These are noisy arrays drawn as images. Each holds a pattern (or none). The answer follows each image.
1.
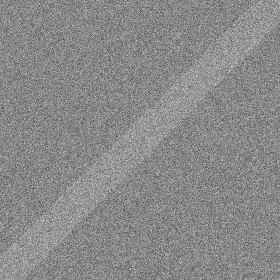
a diagonal band
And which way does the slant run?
bottom left to top right
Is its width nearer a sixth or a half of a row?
a sixth
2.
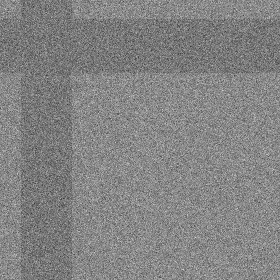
bands of rows crossing bands of columns
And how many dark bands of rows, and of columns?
1 and 1
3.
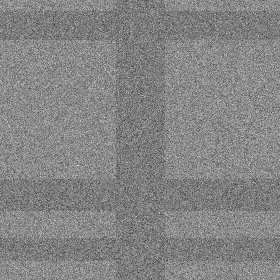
bands of rows crossing bands of columns
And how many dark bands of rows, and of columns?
3 and 1
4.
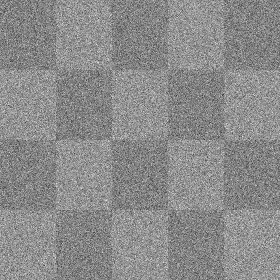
a checkerboard
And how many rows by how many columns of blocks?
4 by 5
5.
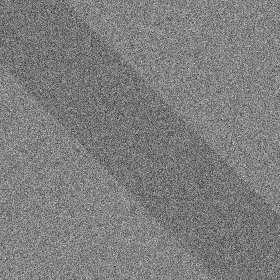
a diagonal band
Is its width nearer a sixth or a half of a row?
a half
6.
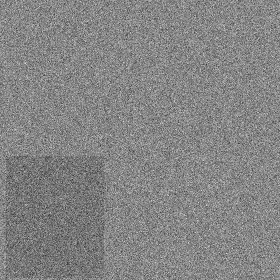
one block
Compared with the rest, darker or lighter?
darker
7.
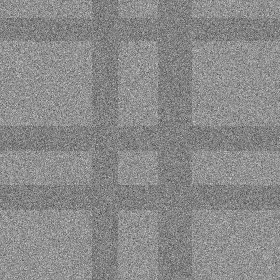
bands of rows crossing bands of columns
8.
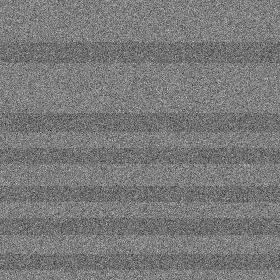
bands of rows
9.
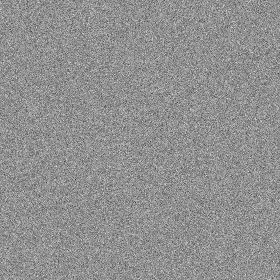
only noise
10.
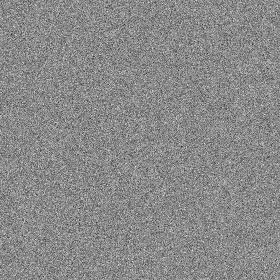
only noise
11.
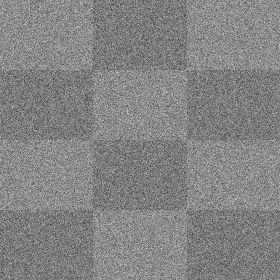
a checkerboard
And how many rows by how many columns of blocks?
4 by 3
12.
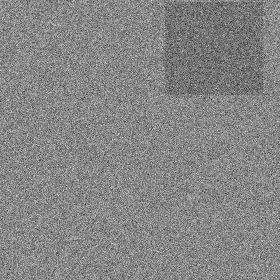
one block
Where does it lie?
top right
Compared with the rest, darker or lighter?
darker
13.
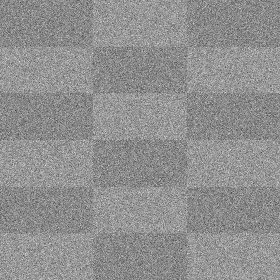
a checkerboard
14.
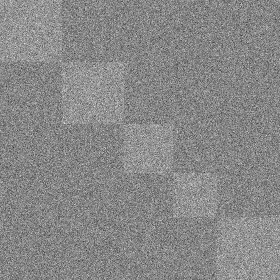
blocks along the diagonal
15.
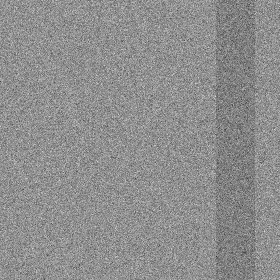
one band of columns
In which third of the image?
right
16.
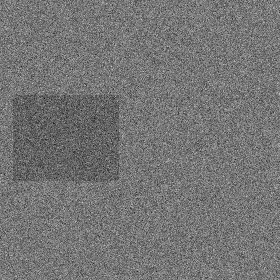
one block
